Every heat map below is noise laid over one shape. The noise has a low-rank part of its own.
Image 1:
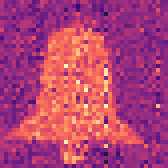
bell
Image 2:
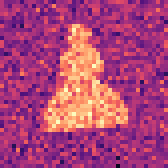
chess pawn
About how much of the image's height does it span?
two thirds
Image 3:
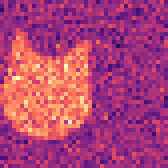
cat's head
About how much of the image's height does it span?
two thirds
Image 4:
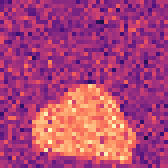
cloud
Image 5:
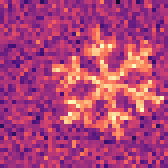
snowflake
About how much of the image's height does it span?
two thirds
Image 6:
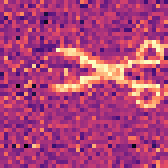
pair of scissors
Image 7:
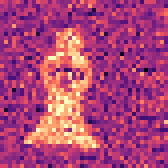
chess bishop
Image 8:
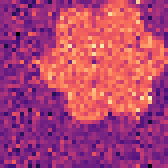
flower
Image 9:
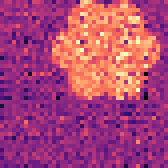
flower
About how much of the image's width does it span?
two thirds
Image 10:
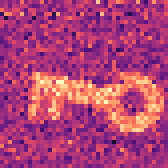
key
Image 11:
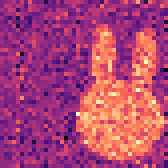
rabbit's head
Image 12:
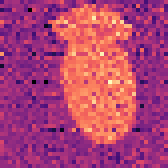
footprint
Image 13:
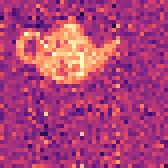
teapot
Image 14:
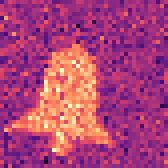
bell
